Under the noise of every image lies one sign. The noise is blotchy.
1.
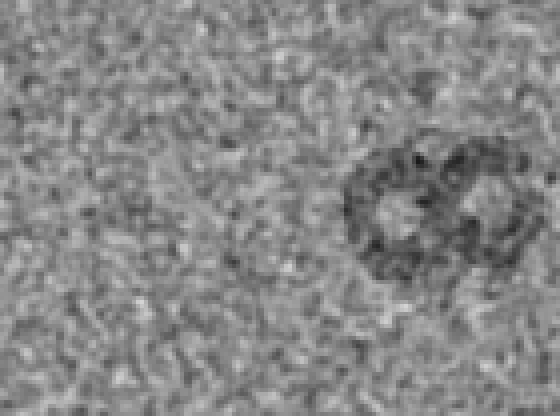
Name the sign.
infinity sign
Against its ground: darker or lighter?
darker
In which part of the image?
middle right
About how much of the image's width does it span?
a third
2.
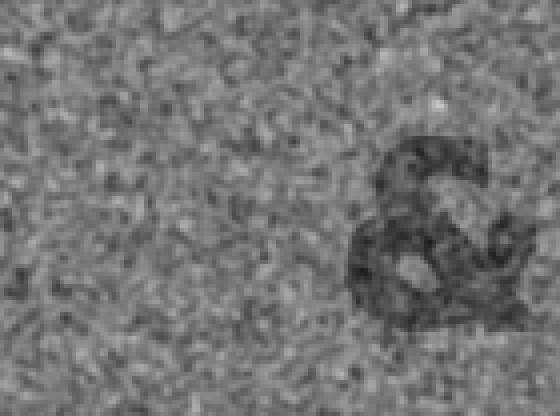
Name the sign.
ampersand
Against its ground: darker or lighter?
darker
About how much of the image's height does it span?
half
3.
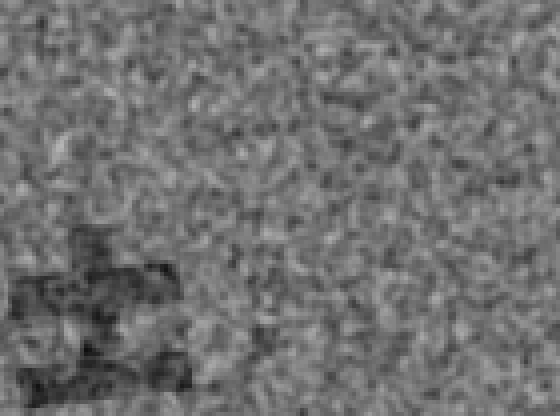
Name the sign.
plus-minus sign
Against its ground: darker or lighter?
darker
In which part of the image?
bottom left
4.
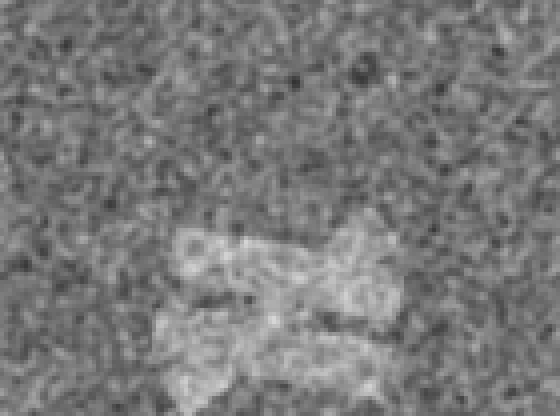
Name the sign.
not-equal sign
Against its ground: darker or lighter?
lighter
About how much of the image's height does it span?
half
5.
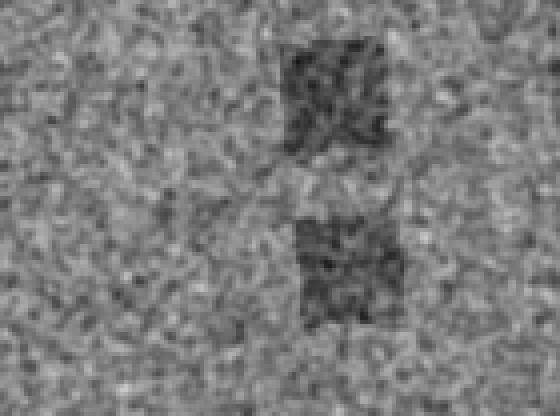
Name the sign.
colon
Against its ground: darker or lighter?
darker
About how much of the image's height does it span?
two thirds
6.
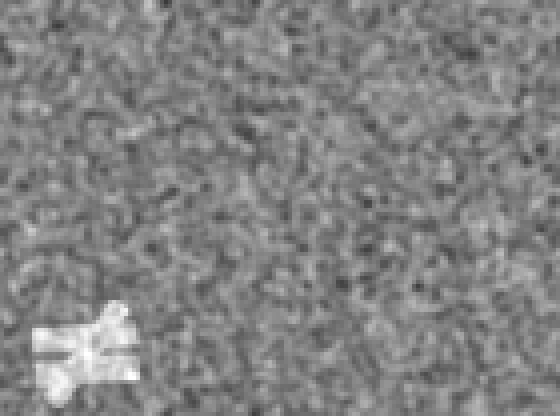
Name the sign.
not-equal sign
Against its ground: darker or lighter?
lighter
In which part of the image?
bottom left
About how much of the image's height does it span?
a quarter
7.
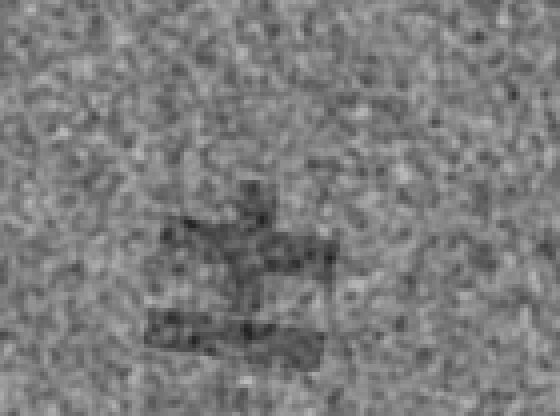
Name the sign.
plus-minus sign
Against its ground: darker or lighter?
darker
